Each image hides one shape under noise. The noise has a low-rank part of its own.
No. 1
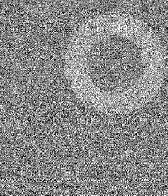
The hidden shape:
ring
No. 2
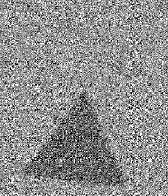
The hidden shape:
triangle
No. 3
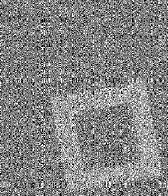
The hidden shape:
square frame
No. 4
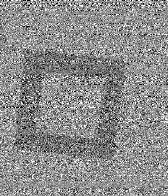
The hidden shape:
square frame
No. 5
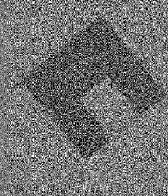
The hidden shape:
square with a notch
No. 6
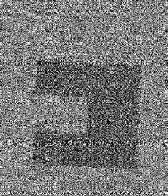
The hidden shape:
square with a notch
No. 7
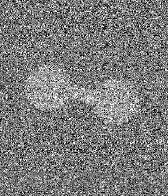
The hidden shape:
dumbbell
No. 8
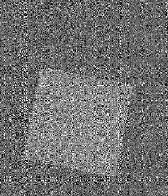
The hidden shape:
square
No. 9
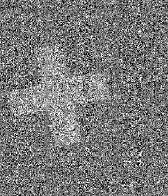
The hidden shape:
cross
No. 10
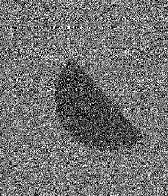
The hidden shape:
half disc
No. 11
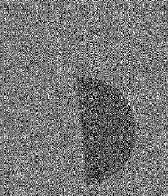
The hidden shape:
half disc
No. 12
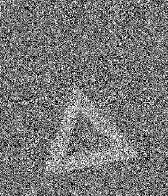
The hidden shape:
triangle frame
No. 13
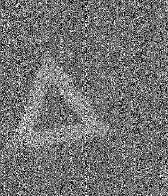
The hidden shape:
triangle frame
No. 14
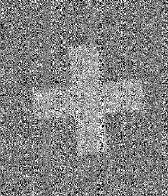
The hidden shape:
cross
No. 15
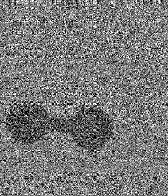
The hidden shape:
dumbbell
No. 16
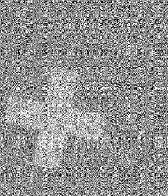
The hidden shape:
cross
